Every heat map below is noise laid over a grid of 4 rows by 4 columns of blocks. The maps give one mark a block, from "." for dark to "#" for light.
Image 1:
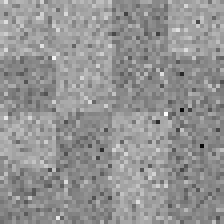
##.#
.#..
#.#.
..#.
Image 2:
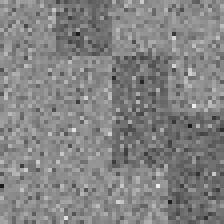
#.##
##.#
##..
###.
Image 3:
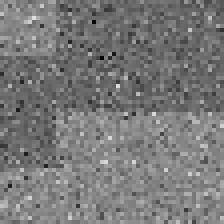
#...
....
.###
####
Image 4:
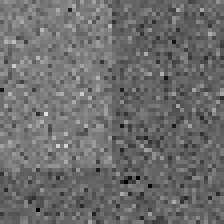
##..
##..
##..
....
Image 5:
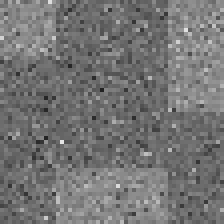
#..#
...#
....
.##.
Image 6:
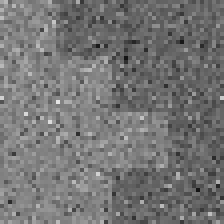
#...
##..
###.
##..
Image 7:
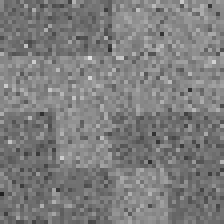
..##
####
.#..
..#.
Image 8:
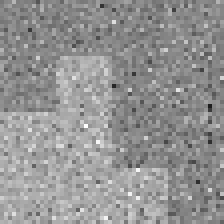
....
.#..
##..
###.
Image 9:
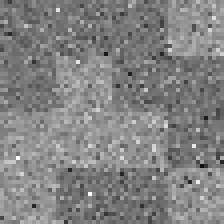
...#
.#..
###.
#..#
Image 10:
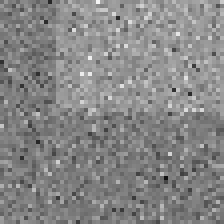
.###
.###
....
....
